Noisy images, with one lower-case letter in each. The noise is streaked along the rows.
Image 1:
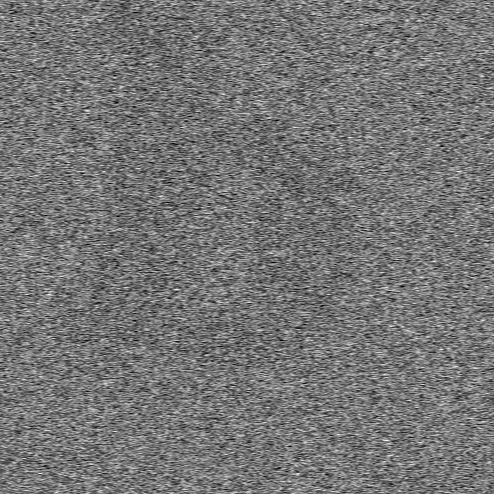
b
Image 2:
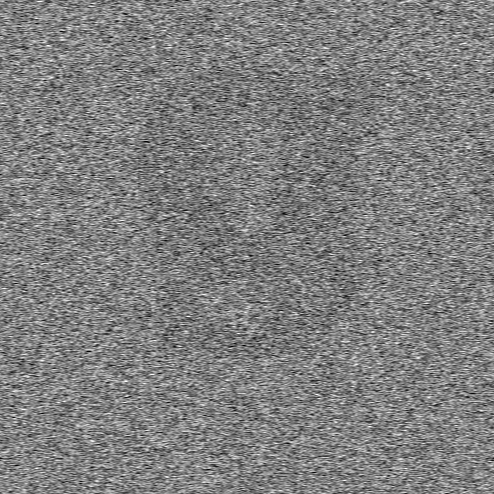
g
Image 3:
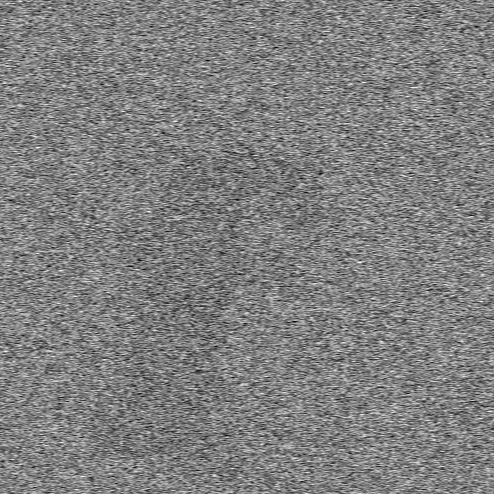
f
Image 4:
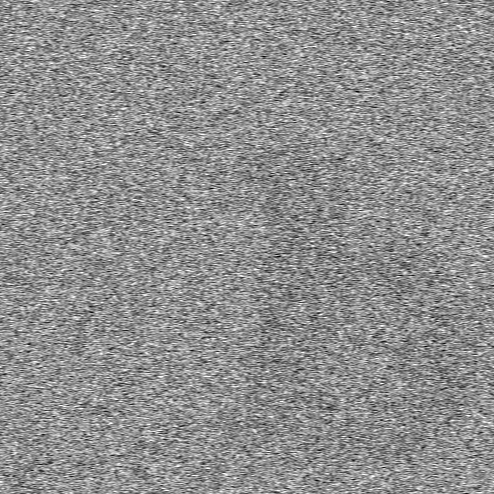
b
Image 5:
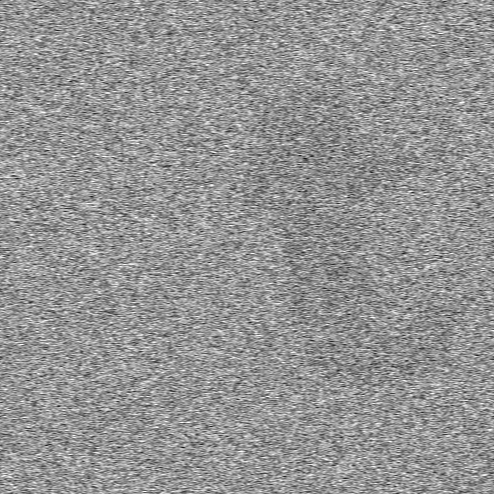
t
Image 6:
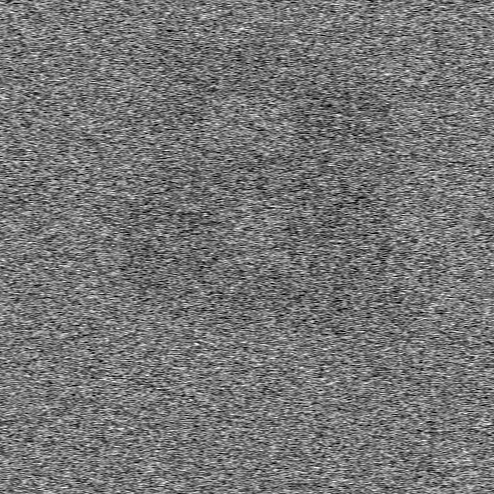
a
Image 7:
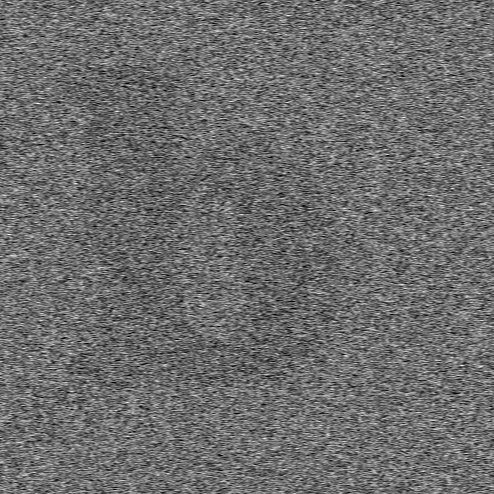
b
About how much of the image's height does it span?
two thirds
